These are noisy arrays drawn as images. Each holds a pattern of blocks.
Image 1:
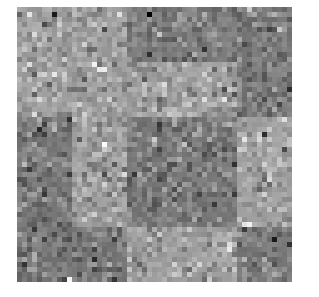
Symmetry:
mirrored about the diagonal from the top left
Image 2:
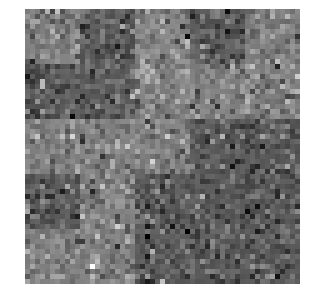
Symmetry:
mirrored about the diagonal from the top left
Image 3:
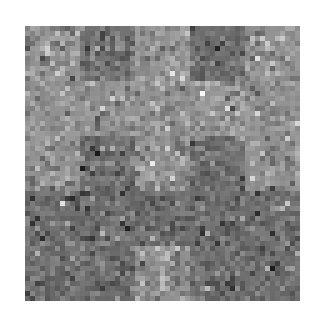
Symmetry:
left and right mirror each other
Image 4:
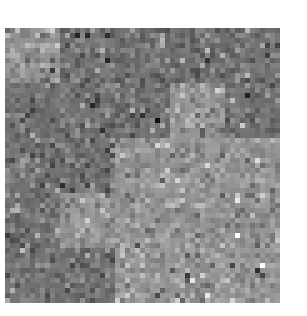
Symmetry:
mirrored about the diagonal from the top left
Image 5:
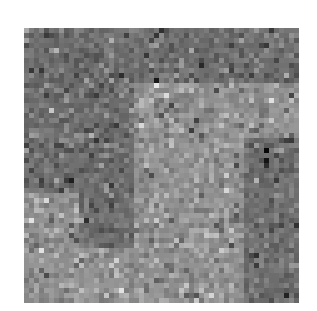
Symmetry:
no symmetry
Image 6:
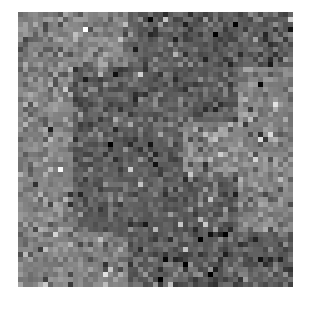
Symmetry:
top and bottom mirror each other
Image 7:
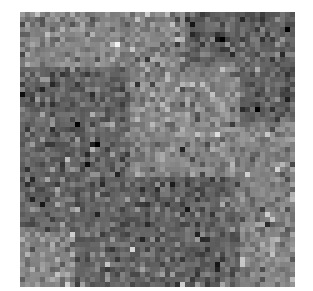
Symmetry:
mirrored about the diagonal from the bottom left
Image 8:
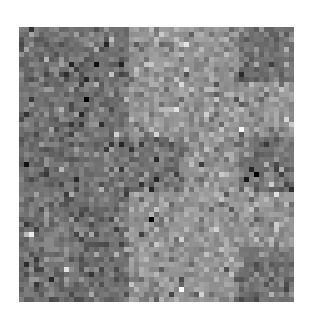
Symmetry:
top and bottom mirror each other
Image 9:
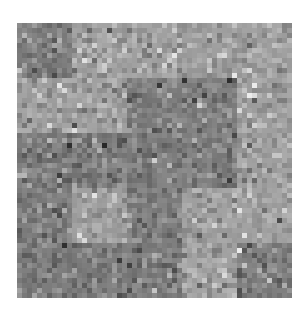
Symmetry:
mirrored about the diagonal from the bottom left
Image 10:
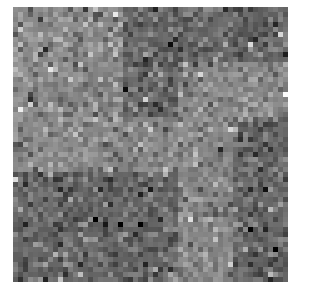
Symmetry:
no symmetry
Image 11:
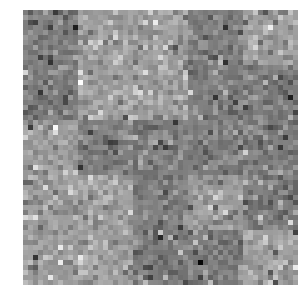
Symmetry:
no symmetry
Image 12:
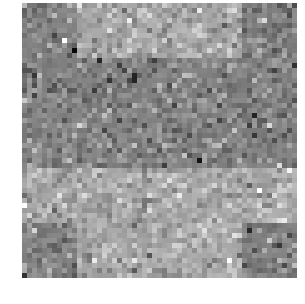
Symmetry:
left and right mirror each other
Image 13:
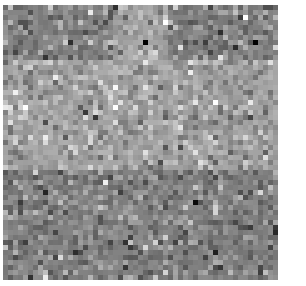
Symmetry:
left and right mirror each other
